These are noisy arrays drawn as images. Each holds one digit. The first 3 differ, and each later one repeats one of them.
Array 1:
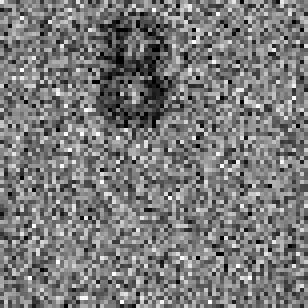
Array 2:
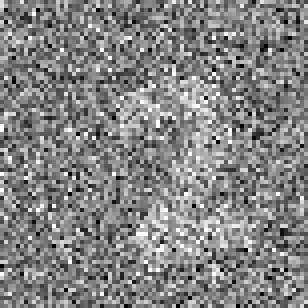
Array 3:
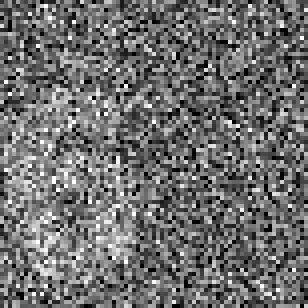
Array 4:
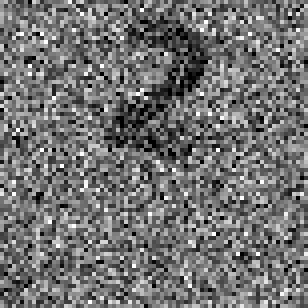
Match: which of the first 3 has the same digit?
2
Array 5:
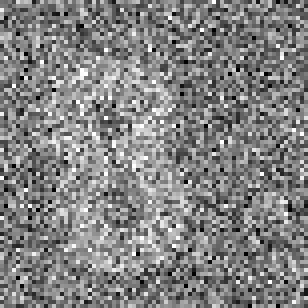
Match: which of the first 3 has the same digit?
1
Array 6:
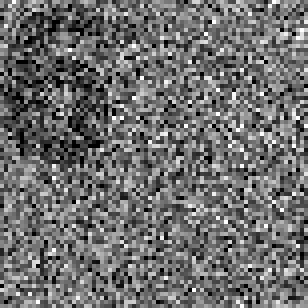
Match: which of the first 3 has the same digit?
3
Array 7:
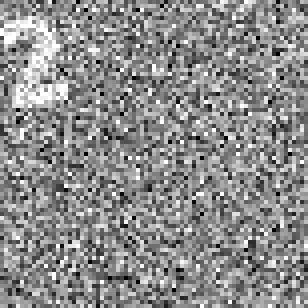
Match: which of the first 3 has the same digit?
2
